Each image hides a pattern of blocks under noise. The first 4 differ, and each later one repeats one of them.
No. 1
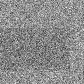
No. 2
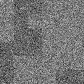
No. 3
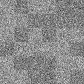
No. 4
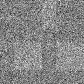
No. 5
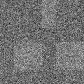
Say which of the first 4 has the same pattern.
4
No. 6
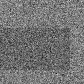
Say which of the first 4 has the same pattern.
1
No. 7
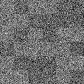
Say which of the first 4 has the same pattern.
3
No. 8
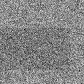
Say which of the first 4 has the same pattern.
1
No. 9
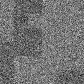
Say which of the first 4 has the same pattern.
2
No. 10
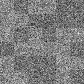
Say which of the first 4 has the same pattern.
3
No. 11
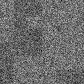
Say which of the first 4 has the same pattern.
2
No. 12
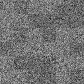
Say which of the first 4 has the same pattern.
3
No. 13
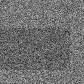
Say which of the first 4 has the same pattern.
1
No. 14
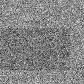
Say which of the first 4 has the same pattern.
1
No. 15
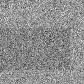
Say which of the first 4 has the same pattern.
1
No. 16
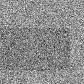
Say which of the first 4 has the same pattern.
1
